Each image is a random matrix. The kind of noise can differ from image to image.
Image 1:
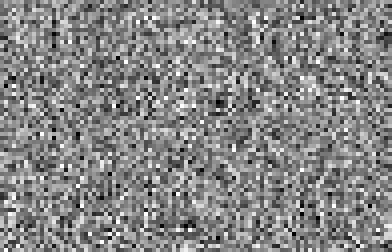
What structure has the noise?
low rank plus noise
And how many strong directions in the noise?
three or four
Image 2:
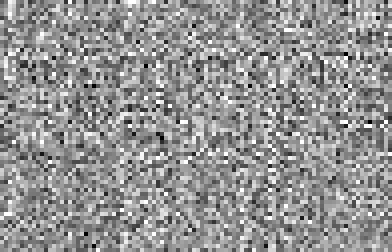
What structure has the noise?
low rank plus noise
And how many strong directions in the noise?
three or four
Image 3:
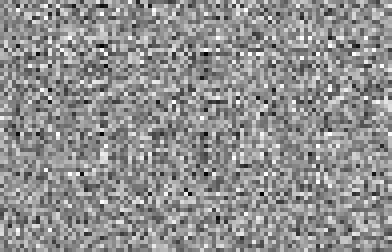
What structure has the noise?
low rank plus noise
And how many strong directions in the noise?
three or four
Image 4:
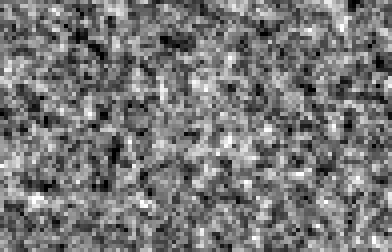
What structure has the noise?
blotchy
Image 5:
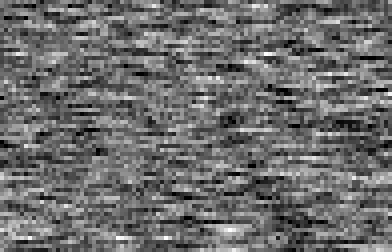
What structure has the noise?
streaked along the rows
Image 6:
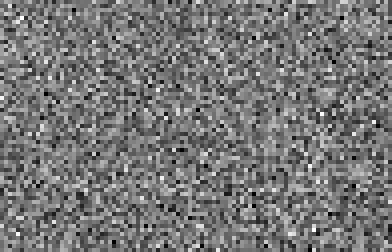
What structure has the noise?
independent entries
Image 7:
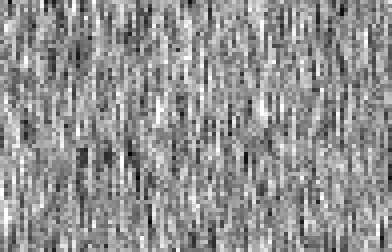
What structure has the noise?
streaked along the columns
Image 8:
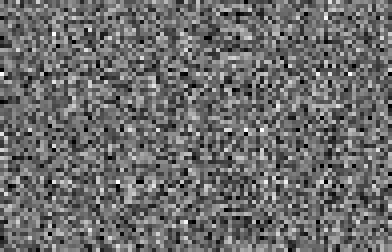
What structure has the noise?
low rank plus noise
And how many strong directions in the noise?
five to eight
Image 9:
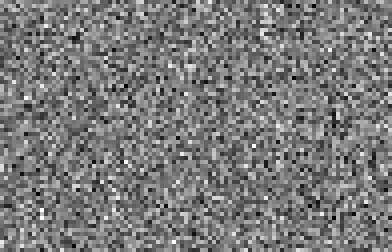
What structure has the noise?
independent entries
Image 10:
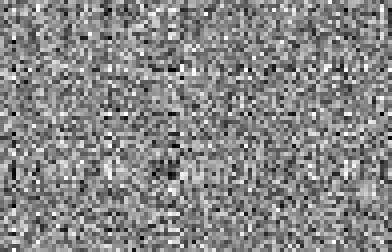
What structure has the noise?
low rank plus noise
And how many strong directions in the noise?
one
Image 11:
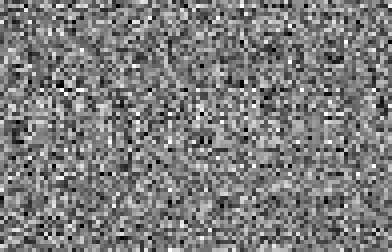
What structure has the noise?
low rank plus noise
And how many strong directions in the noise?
two
